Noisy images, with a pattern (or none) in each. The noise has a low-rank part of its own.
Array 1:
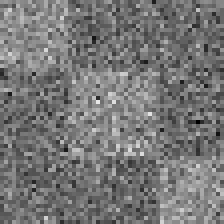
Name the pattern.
blocks along the diagonal
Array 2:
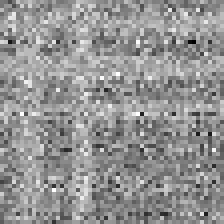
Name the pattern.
bands of rows crossing bands of columns
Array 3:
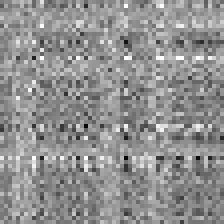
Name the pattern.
bands of rows crossing bands of columns
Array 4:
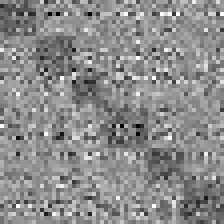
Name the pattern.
blocks along the diagonal
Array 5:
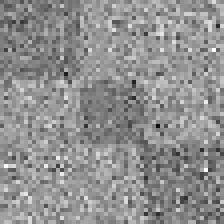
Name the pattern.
blocks along the diagonal
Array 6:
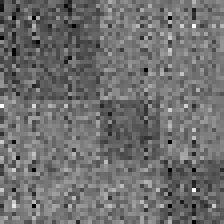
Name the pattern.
blocks along the diagonal
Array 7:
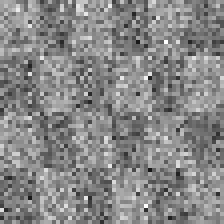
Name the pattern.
a checkerboard
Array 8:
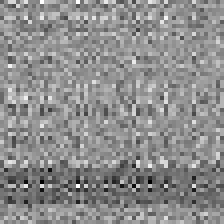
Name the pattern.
one band of rows
